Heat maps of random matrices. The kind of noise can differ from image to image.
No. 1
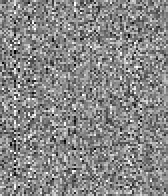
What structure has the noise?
columns of uneven size
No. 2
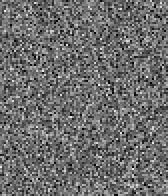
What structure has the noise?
independent entries
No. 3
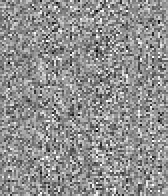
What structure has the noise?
columns of uneven size
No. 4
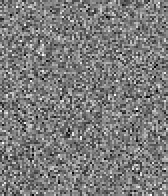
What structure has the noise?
low rank plus noise
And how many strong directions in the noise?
one
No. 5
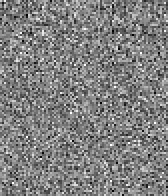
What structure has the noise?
low rank plus noise
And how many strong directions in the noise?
two
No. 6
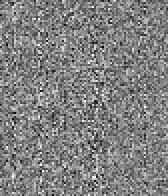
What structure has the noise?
columns of uneven size
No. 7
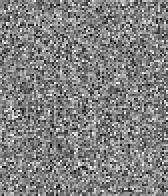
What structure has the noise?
low rank plus noise
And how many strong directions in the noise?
two
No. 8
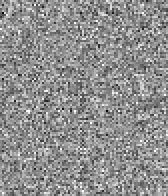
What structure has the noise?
low rank plus noise
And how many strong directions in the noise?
five to eight
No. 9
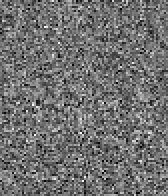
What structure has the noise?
low rank plus noise
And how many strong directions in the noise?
five to eight
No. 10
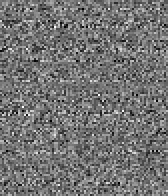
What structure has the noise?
rows of uneven size
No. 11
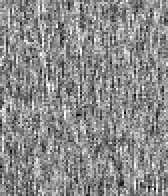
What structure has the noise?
streaked along the columns
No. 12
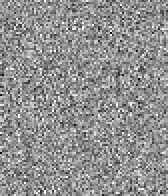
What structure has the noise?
low rank plus noise
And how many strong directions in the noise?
five to eight
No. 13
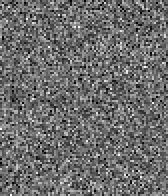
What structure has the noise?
independent entries
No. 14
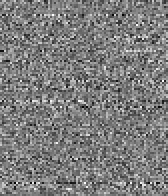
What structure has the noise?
rows of uneven size
